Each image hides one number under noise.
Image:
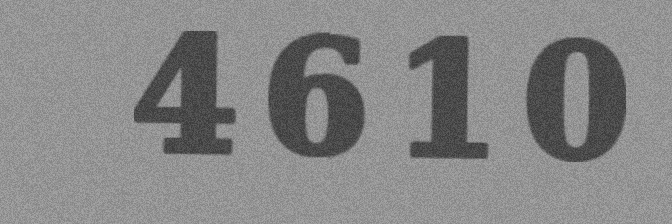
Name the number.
4610
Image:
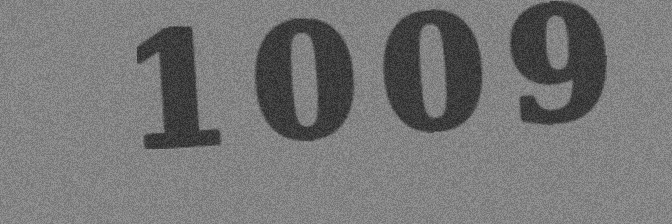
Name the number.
1009
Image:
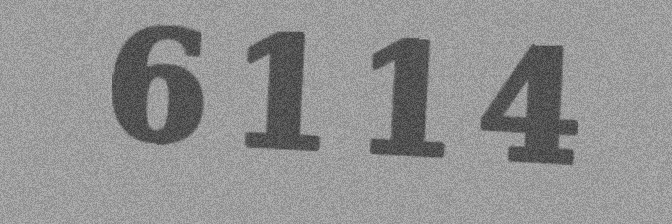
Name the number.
6114
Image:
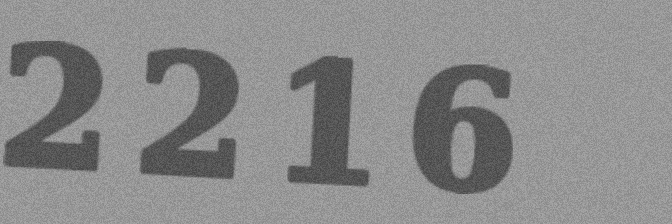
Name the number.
2216
